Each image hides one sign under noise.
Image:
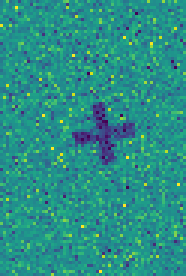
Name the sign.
plus sign
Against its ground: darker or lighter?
darker
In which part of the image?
centre
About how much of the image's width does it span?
a third
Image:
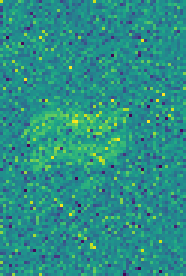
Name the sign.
approximately sign
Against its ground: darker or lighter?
lighter
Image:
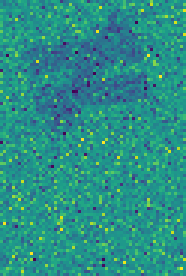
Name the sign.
not-equal sign
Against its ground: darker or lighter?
darker
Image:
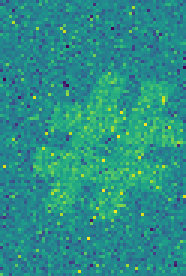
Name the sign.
hash sign
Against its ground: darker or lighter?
lighter
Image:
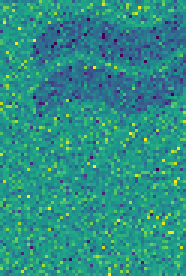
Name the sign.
approximately sign
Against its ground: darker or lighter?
darker
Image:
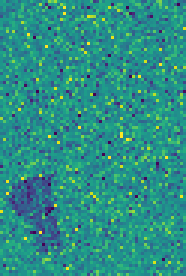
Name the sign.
pilcrow
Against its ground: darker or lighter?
darker
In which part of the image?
bottom left
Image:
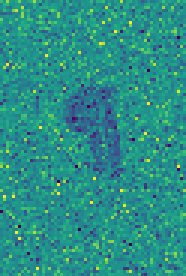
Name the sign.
pilcrow
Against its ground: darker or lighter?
darker
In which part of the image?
centre
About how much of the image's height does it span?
a third
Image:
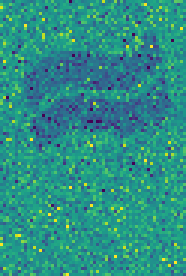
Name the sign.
approximately sign
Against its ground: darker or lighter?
darker
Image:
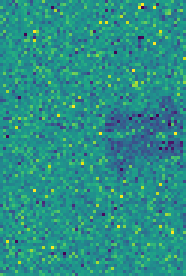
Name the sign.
not-equal sign
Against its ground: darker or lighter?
darker
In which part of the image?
middle right
